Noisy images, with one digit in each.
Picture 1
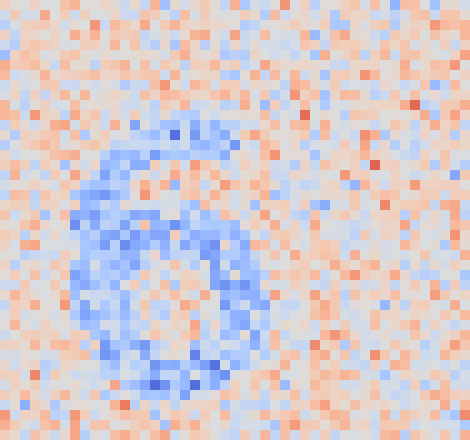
6
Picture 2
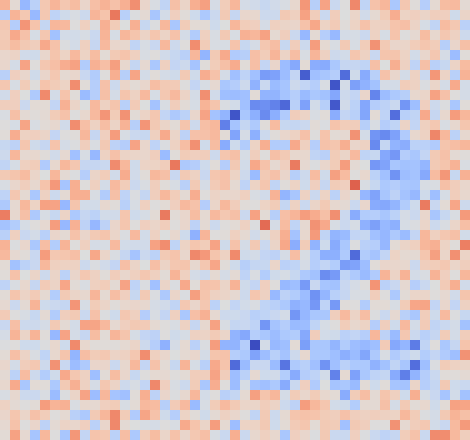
2
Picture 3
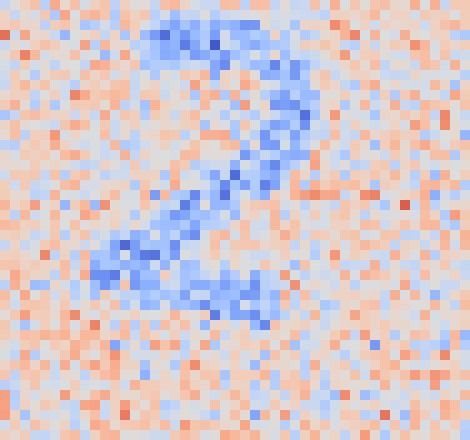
2
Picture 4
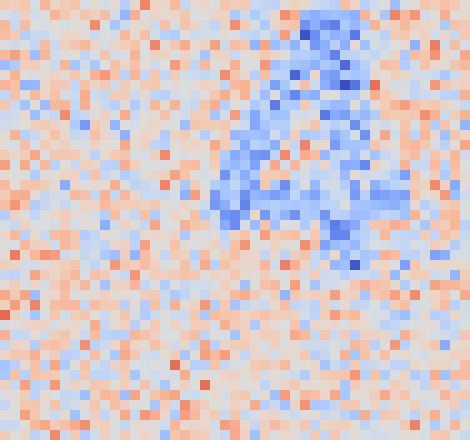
4
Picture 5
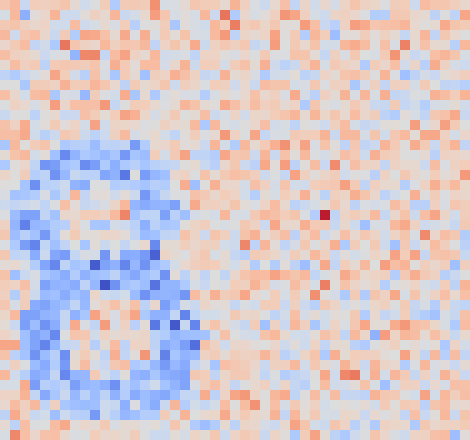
8
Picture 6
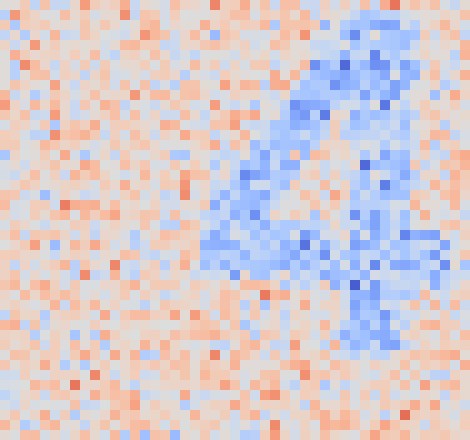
4
